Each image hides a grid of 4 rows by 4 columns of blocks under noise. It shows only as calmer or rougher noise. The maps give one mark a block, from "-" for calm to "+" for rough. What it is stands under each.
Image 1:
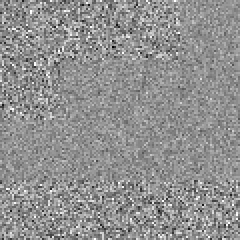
+ + + -
+ - - -
- - - -
+ + + +
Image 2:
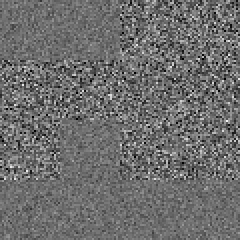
- - + +
+ + + +
+ - + +
- - - -
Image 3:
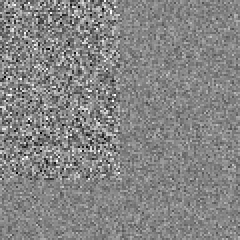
+ + - -
+ + - -
+ + - -
- - - -
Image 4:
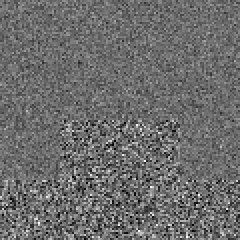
- - - -
- - - -
- + + -
+ + + +
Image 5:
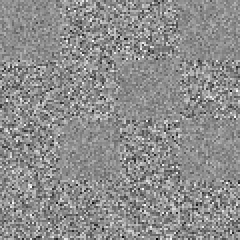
- + + -
+ + - +
+ - + -
+ + + +
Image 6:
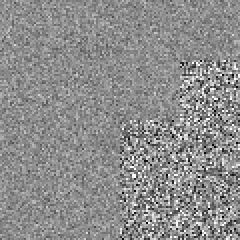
- - - -
- - - +
- - + +
- - + +
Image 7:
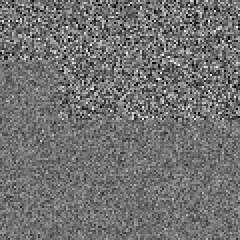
+ + + +
- + + +
- - - -
- - - -
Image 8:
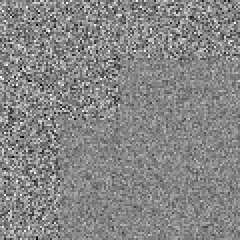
+ + + +
+ + - -
+ - - -
+ - - -
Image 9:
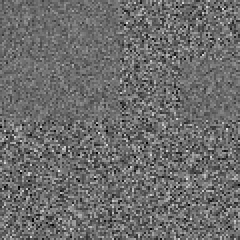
- - + +
- - + -
+ + + +
+ + + +
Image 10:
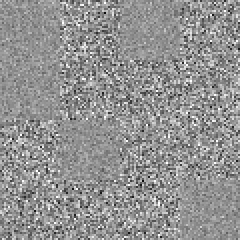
- + - +
- + + +
+ - + +
+ + + -
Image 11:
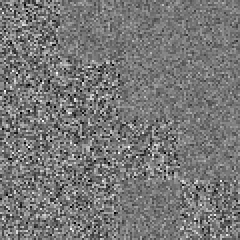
+ - - -
+ + - -
+ + + -
+ + - +
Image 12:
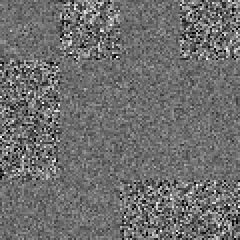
- + - +
+ - - -
+ - - -
- - + +
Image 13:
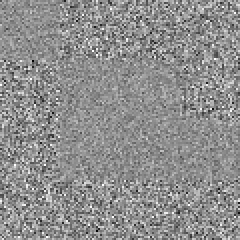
- + + +
+ - - +
+ - - -
+ + + +
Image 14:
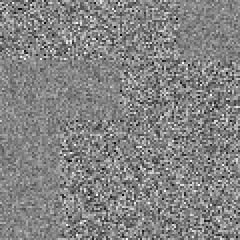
+ + + -
- - + +
- + + +
- + + +
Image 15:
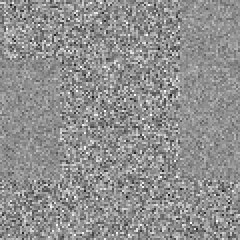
+ + + -
- + + -
- + + -
+ + + +
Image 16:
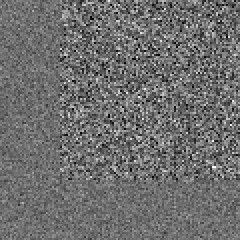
- + + +
- + + +
- + + +
- - - -
